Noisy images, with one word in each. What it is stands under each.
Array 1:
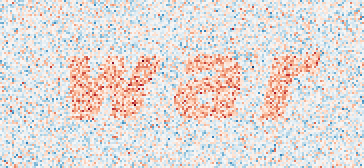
war
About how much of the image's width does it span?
two thirds
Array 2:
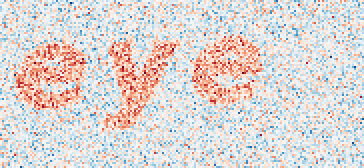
eye
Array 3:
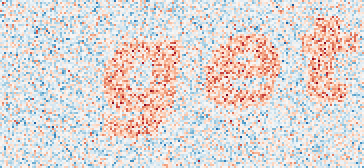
get
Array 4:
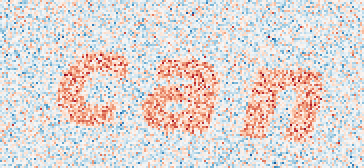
can
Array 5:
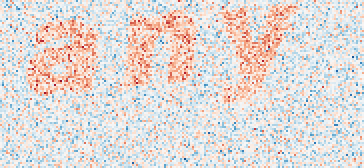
any
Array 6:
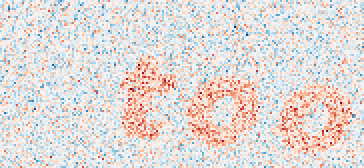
too
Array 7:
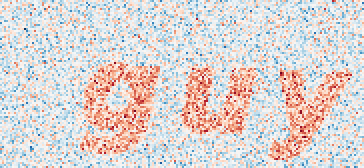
guy
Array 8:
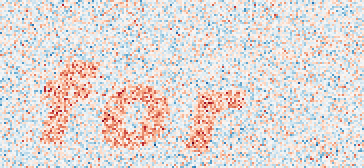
for
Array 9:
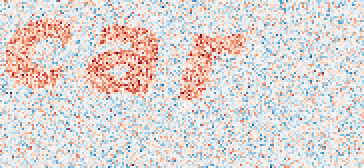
car
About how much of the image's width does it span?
two thirds
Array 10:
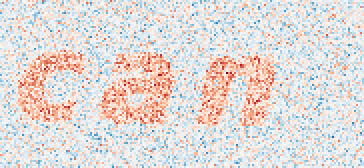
can
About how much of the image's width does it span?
two thirds
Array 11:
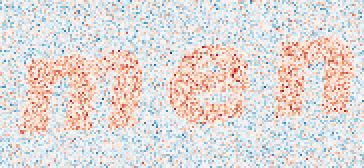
men
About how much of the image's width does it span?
nearly all
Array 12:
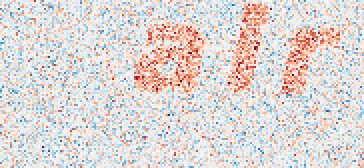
air
